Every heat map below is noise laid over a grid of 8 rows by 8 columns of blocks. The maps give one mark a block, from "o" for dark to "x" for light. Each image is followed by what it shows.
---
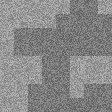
x x x x x o o x
x x x x o o o o
x o o o o o o o
x o o o o o o o
x x x o o x x x
x x x o o x x x
x x o o o x o o
x x o o o o o o
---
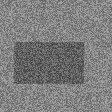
x x x x x x x x
x x x x x x x x
x x x x x x x x
x o o o o o x x
x o o o o o x x
x o o o o o x x
x x x x x x x x
x x x x x x x x
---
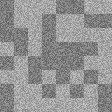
o x x x o o x x
o x x o x x o o
o o x o x x x x
x o x o o o o x
o x o o o o x x
x x o x o x o x
o x x o x o x o
o x x x x x x o
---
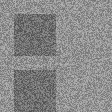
x x x x x x x x
x o o o x x x x
x o o o x x x x
x o o o x x x x
x x x x x x x x
x o o o x x x x
x o o o x x x x
x o o o x x x x
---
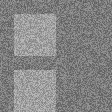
o o o o o o o o
o x x x o o o o
o x x x o o o o
o x x x o o o o
o o o o o o o o
o x x x o o o o
o x x x o o o o
o x x x o o o o
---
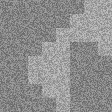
o o o o o o x x
o o o o o x x x
o o o o x x x x
o o o x x o o x
o o x x x o o o
o o x x x o o o
o o o x x o o o
o o o o x o o o
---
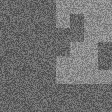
o o o o x x x x
o o o o x o x x
o o o o o o x x
o o o o o x x o
o o o o x x x o
o o o o x x x x
o o o o o o o o
o o o o o o o o
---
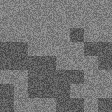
x x x x x x x x
x x x x x x x x
x x x x x o x x
o o x x x x o o
o o o o x x x o
x x o o o o x x
o x o o o x x x
o x x x o o x o
